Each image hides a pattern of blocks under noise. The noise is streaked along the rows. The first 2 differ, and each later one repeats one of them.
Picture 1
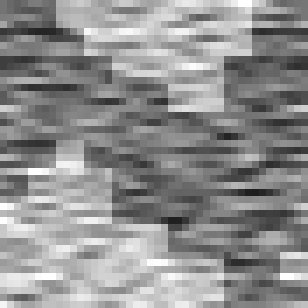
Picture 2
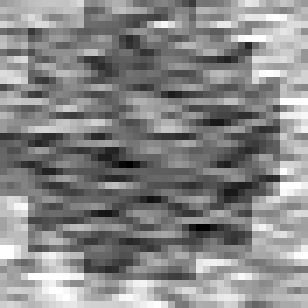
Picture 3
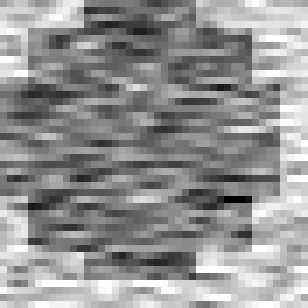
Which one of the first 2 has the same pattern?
2
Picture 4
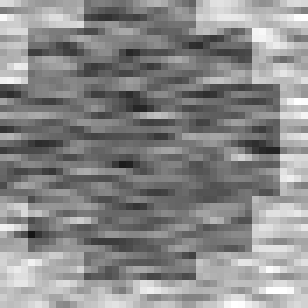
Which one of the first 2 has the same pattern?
2
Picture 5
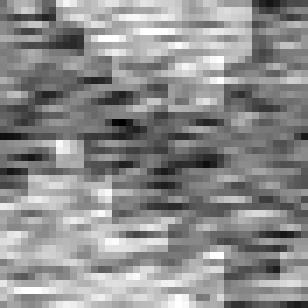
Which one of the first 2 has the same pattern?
1
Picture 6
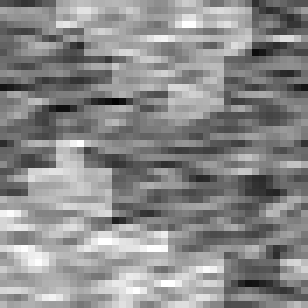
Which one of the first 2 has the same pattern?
1
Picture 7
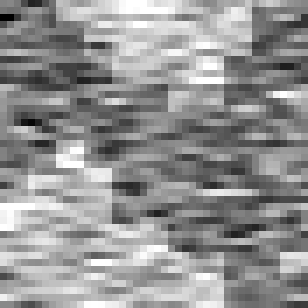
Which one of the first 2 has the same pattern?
1
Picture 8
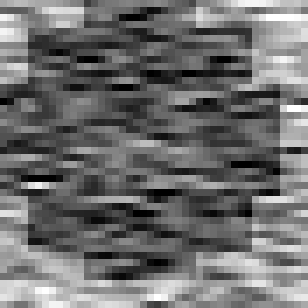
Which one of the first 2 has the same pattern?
2
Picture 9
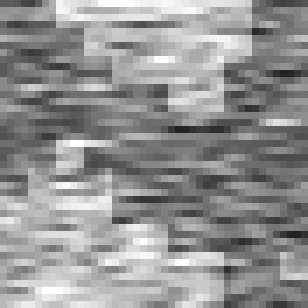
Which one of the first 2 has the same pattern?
1
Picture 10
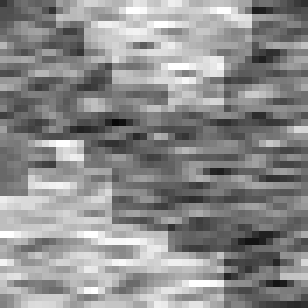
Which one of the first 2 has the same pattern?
1
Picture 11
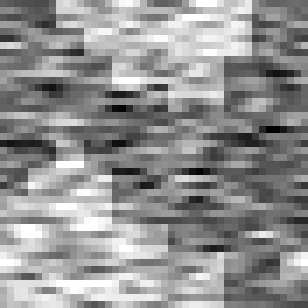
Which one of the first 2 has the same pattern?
1
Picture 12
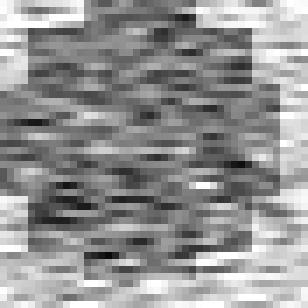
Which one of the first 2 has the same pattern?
2
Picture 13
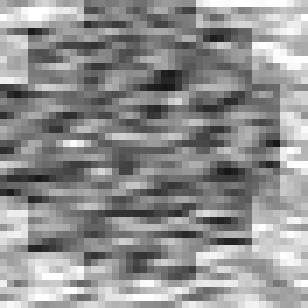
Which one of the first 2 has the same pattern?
2
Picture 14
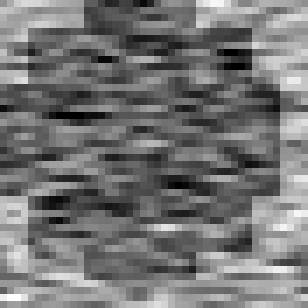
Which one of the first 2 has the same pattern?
2
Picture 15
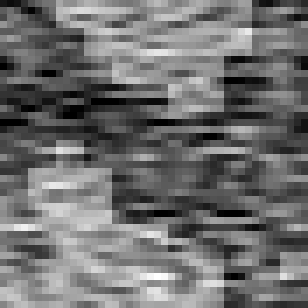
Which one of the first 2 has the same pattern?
1
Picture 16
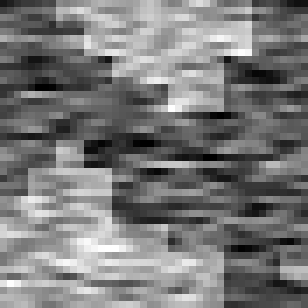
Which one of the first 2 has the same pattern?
1
